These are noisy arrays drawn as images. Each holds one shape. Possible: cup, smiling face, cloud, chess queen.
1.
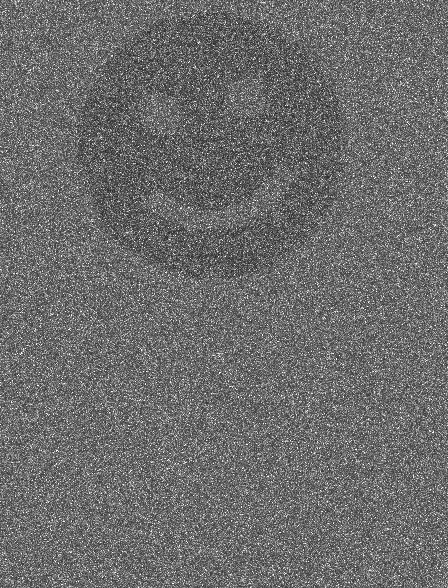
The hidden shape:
smiling face
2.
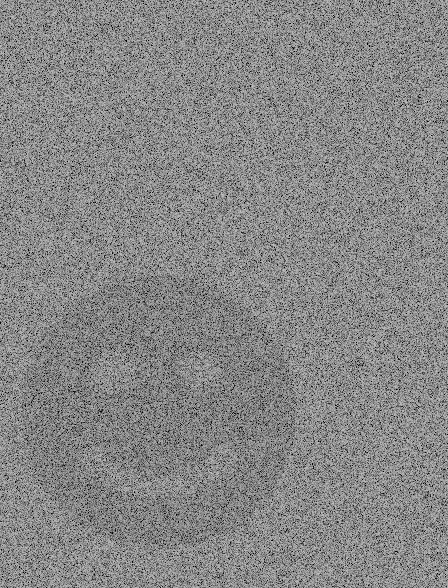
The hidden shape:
smiling face
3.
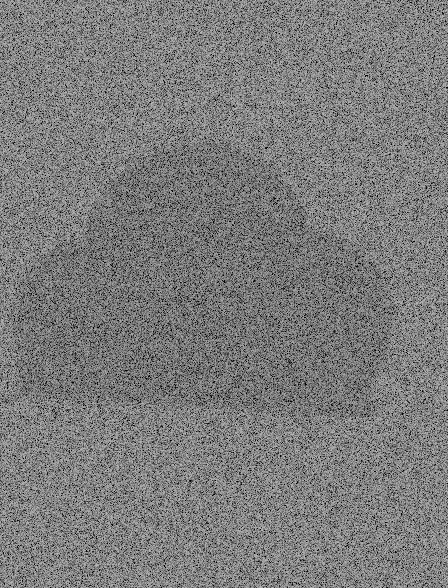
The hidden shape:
cloud
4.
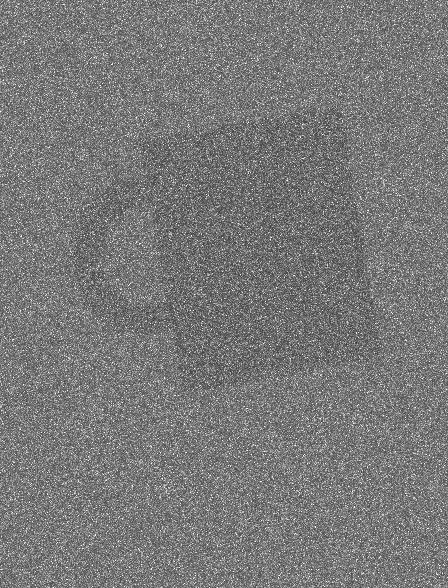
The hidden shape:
cup
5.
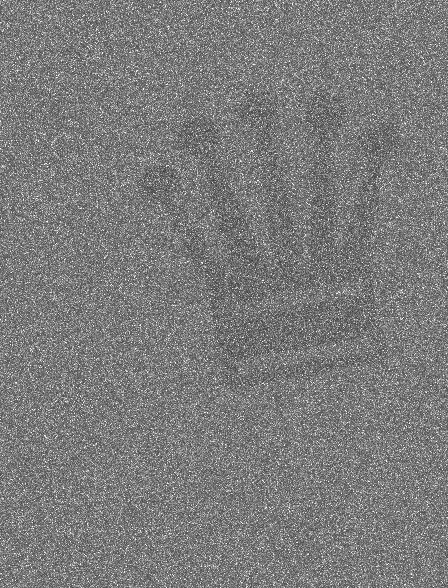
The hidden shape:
chess queen
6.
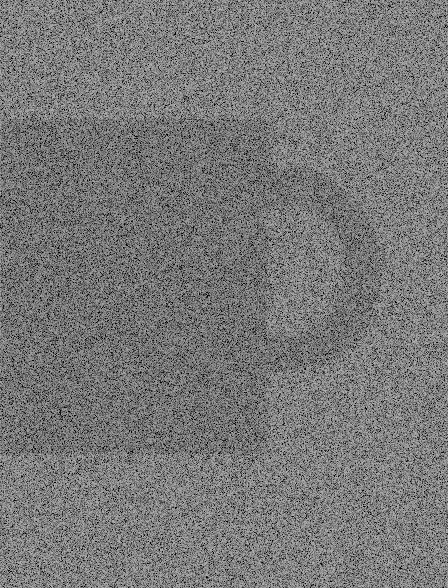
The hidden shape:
cup
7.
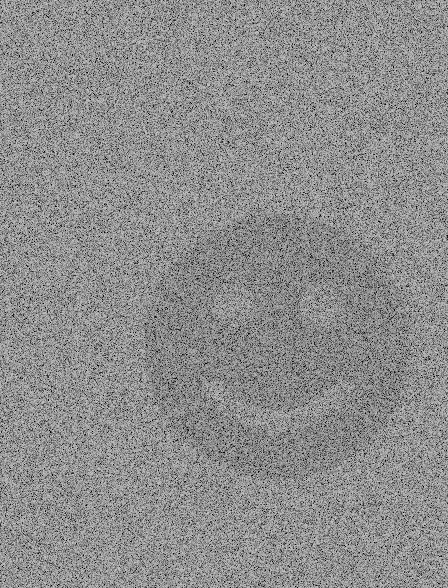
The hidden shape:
smiling face
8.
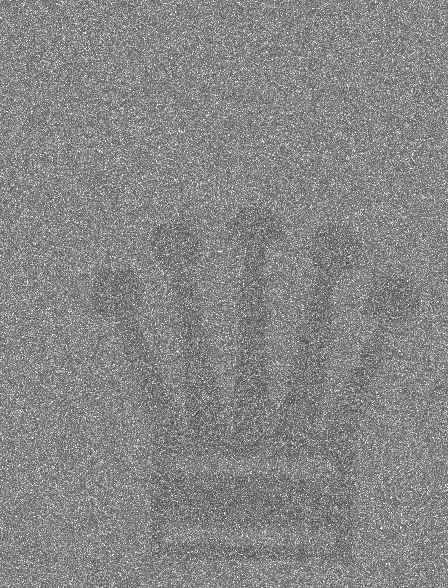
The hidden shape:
chess queen
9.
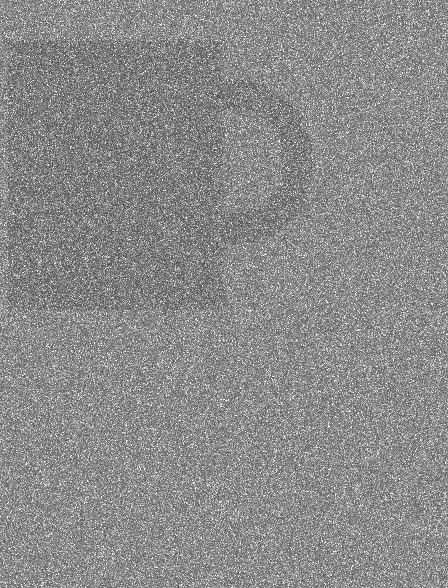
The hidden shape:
cup
